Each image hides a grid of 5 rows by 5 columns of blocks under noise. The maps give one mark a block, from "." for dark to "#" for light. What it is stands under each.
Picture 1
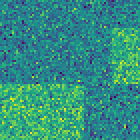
.....
....#
....#
###..
###..
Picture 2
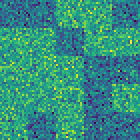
..##.
##.##
###..
###.#
#.#..
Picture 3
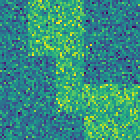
.##..
.##..
..#..
..###
...##
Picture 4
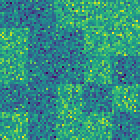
..###
#..##
#..#.
..#.#
#.##.
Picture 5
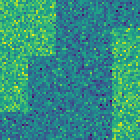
##...
##..#
#...#
#...#
....#
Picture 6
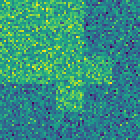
###..
###..
####.
..#..
.....
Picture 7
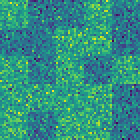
#..#.
..##.
#.#.#
####.
#.##.
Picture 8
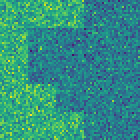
###..
#....
#....
##...
###..
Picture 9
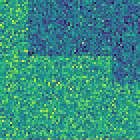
#....
#....
####.
#####
#####
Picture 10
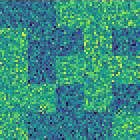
..###
#..#.
#.###
##.#.
#...#
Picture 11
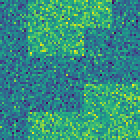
.###.
.##..
.....
...##
.####
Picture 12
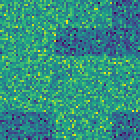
####.
##...
#####
#####
..##.
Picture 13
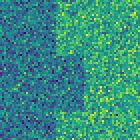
..###
..###
...##
...##
..###
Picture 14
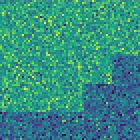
#####
#####
####.
###..
.....
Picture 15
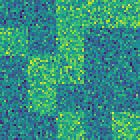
..###
#.#..
.##..
.#...
..#.#
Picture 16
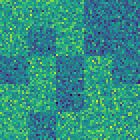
###..
#.#..
.#.#.
##.##
#.###
